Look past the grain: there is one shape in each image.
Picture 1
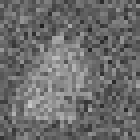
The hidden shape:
chess knight
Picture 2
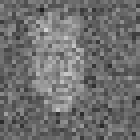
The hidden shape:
footprint
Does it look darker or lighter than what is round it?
lighter
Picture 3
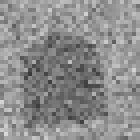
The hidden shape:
ghost
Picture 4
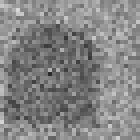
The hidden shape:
ghost
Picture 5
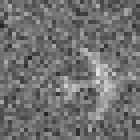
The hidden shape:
airplane
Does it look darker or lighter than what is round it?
lighter
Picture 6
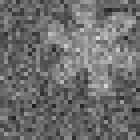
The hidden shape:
asterisk
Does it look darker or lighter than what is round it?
lighter
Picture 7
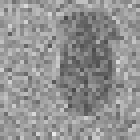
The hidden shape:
footprint
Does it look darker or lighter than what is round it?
darker
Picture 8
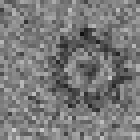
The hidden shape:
gear
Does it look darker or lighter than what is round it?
darker
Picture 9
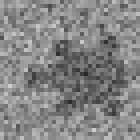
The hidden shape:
turtle
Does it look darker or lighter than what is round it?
darker
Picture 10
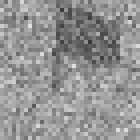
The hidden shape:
flag
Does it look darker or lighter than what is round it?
darker
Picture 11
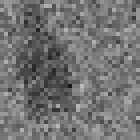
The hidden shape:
bottle
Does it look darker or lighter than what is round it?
darker
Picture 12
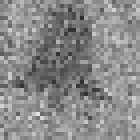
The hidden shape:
bell
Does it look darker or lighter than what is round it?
darker
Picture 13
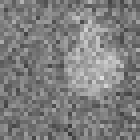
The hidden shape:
pear
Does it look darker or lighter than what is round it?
lighter
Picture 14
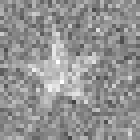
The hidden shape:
star
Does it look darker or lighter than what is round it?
lighter
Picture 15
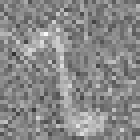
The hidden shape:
musical note
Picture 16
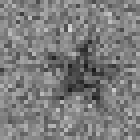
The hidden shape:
star
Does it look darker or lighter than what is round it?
darker
